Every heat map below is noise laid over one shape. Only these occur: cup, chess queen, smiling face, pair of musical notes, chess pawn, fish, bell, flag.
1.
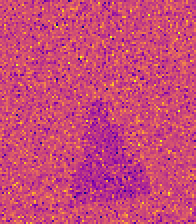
chess pawn
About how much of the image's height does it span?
half
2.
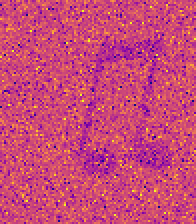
pair of musical notes
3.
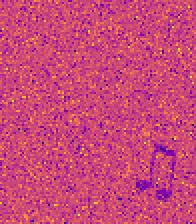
pair of musical notes
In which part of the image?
bottom right
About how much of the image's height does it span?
a quarter
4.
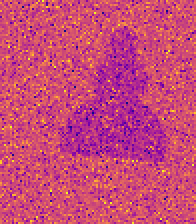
chess pawn
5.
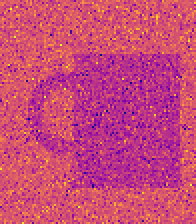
cup
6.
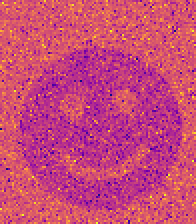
smiling face
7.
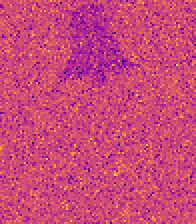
bell
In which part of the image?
top middle
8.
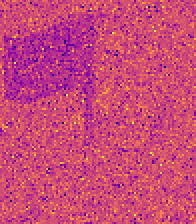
flag
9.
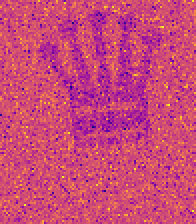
chess queen
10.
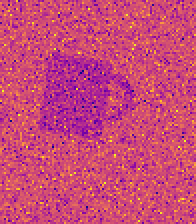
cup
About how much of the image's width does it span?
half
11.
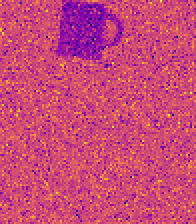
cup
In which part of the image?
top middle
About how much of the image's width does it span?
a third
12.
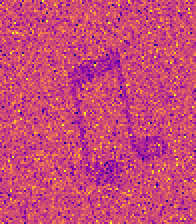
pair of musical notes
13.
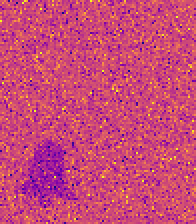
bell
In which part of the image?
bottom left
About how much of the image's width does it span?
a third
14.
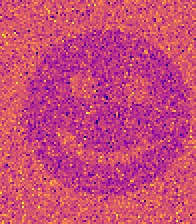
smiling face
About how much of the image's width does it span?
nearly all
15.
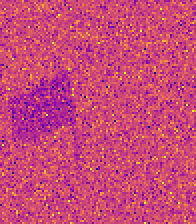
flag
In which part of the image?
middle left
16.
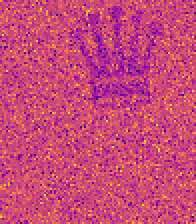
chess queen
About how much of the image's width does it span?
half
